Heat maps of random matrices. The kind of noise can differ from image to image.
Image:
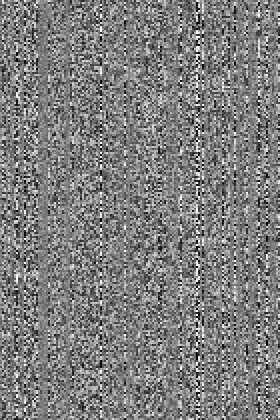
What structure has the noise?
columns of uneven size
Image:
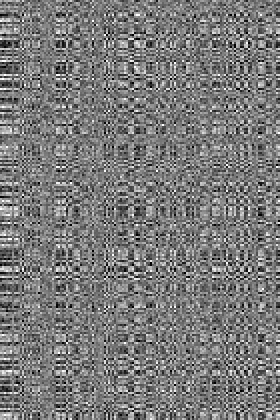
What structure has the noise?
low rank plus noise
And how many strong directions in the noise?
one
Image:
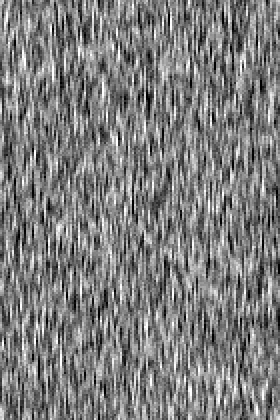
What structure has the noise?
streaked along the columns
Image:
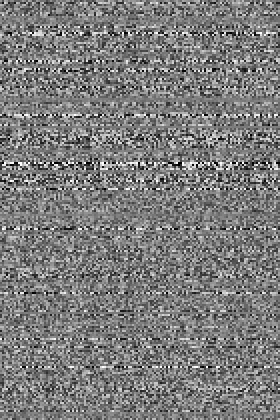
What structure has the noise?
rows of uneven size
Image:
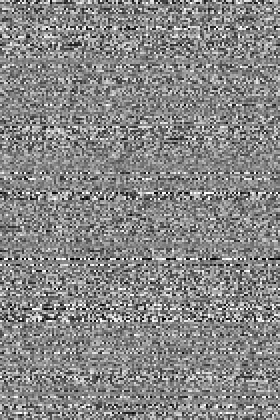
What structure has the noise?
rows of uneven size
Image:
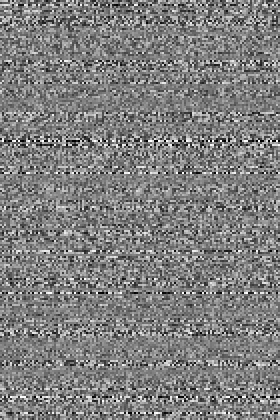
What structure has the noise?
rows of uneven size
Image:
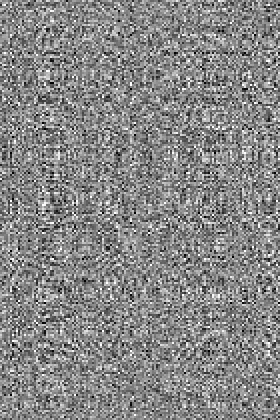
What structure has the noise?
low rank plus noise
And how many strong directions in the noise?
three or four
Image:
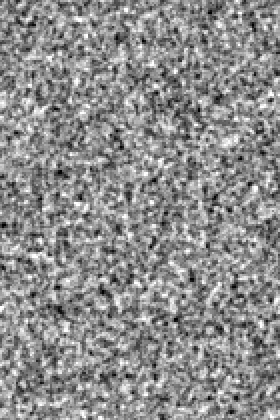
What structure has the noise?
blotchy
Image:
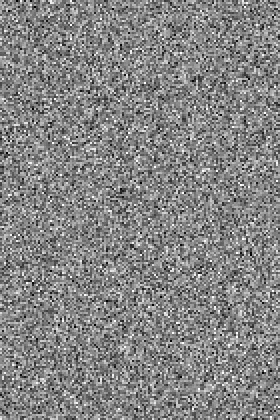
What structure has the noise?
independent entries
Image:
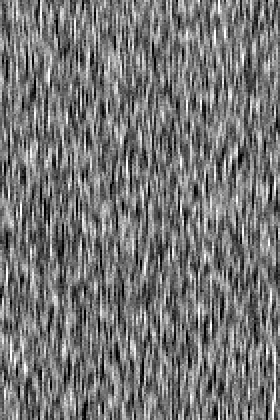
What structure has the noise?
streaked along the columns
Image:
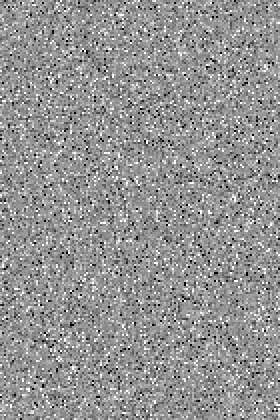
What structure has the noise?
heavy tails
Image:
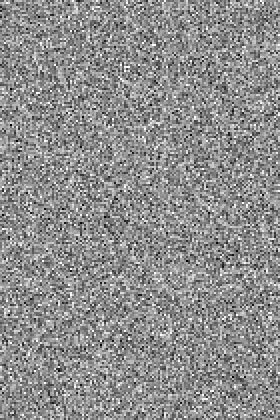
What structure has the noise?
independent entries
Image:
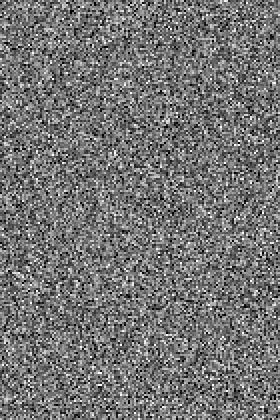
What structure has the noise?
independent entries
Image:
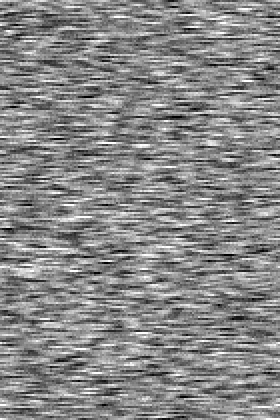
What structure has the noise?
streaked along the rows
